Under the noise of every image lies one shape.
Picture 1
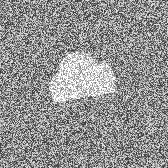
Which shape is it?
cloud
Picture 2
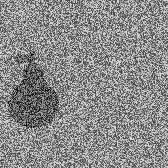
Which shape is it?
pear
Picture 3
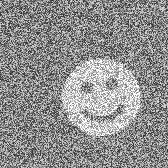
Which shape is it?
smiling face
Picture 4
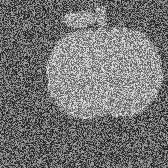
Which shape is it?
apple
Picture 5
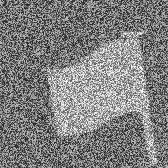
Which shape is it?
flag
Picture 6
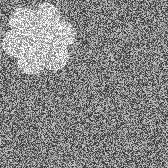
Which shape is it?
flower
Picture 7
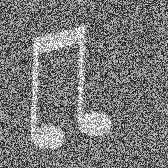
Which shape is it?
pair of musical notes
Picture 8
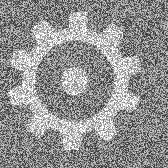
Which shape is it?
gear
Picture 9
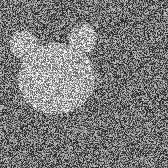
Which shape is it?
bear's head
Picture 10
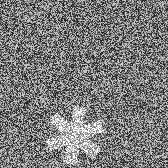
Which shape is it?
asterisk
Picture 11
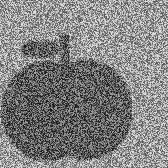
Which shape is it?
apple
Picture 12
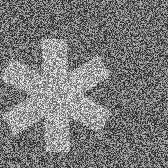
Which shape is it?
asterisk
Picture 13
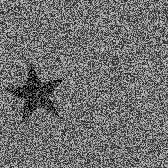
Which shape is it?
star
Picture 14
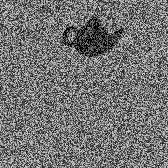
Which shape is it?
teapot
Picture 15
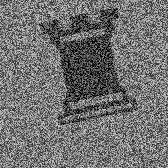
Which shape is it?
chess rook
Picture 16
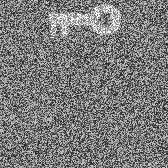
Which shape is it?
key
